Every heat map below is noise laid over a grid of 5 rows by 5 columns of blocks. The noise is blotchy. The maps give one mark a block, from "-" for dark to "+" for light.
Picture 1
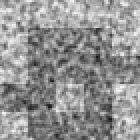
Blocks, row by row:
+++++
+---+
+----
--+-+
+---+
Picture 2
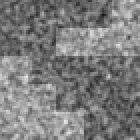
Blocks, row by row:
----+
--+++
+----
++---
+++--
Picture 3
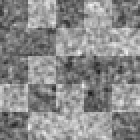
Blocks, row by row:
-+-+-
--+++
-+---
+-+-+
-+++-
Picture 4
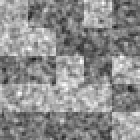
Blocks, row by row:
+--+-
++---
--+-+
++++-
----+
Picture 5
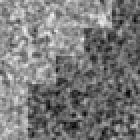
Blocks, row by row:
++++-
+++--
++---
+----
+----
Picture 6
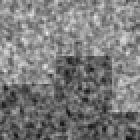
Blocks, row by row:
+++++
+++++
++--+
----+
-----
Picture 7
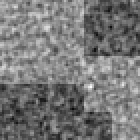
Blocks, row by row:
+++--
+++--
+++++
---++
----+
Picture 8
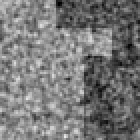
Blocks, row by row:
++---
++++-
+++--
+++--
+++--
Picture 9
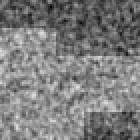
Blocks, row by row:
-----
++---
+++++
+++++
+++--
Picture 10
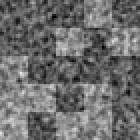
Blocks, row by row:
---+-
--+-+
+----
++-+-
+-++-
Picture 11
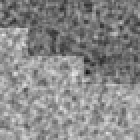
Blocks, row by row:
-----
+----
+++--
+++++
+++++
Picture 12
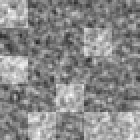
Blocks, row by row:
+----
---+-
+----
--+--
-+-++
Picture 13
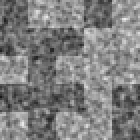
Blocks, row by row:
-++-+
---++
+-+++
---+-
+-++-
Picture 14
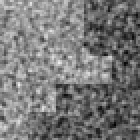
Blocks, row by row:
+++--
+++--
++++-
++---
+----
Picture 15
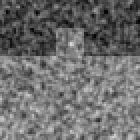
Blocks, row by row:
-----
--+--
+++++
+++++
+++++
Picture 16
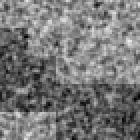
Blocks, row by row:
+++++
-++++
--+++
-----
++---
